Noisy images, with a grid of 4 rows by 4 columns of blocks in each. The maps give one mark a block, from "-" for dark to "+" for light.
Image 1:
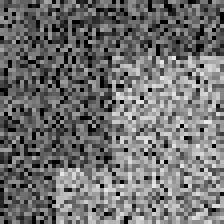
- - - -
- - + +
- - + +
- + + +
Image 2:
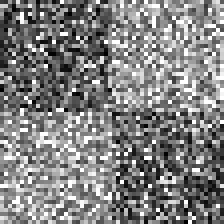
- - + +
- - + +
+ + - -
+ + - -
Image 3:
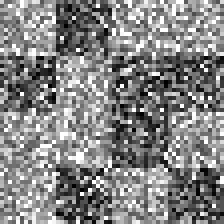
+ - + +
- + - -
+ + - +
+ - + -
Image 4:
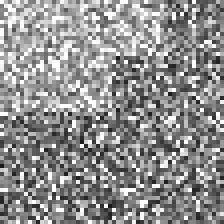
+ + + -
+ + - -
- - - -
- - - -
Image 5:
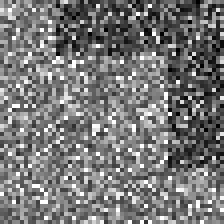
+ - - -
+ + + -
+ + + -
+ + + +
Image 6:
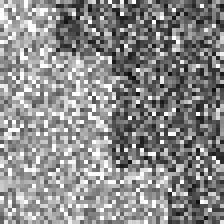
+ - - -
+ + - -
+ + - -
+ + + -
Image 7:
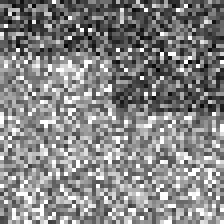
- - - -
+ + - -
+ + + +
+ + + +
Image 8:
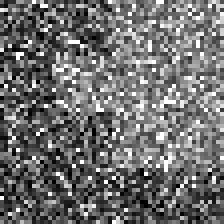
- - + +
- + + +
- - + +
- - - -
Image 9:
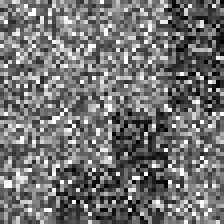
+ + + -
+ + + -
+ + - +
+ - - +
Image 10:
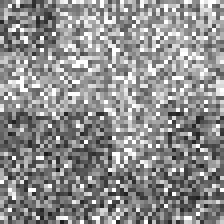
- + + +
+ + + +
- - + -
- - - -
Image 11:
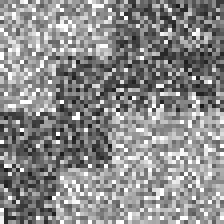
+ + - -
+ - - -
- - + +
- + + +
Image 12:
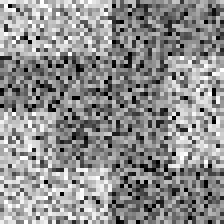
+ + - -
- - - +
+ - - +
+ + - -
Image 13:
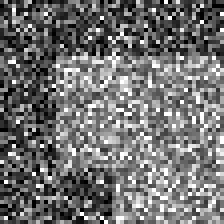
- - - -
- + + +
- + + +
- - + +
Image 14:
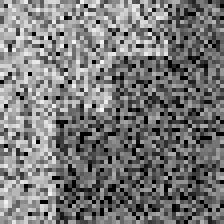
+ + + -
+ + - -
+ - - -
+ - - -
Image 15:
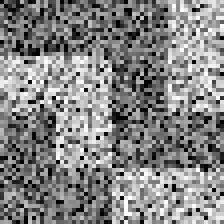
- - - +
+ + - +
- + - -
- - + +
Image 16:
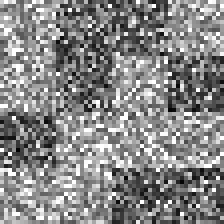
+ - - +
+ - + -
- + + +
+ + - -
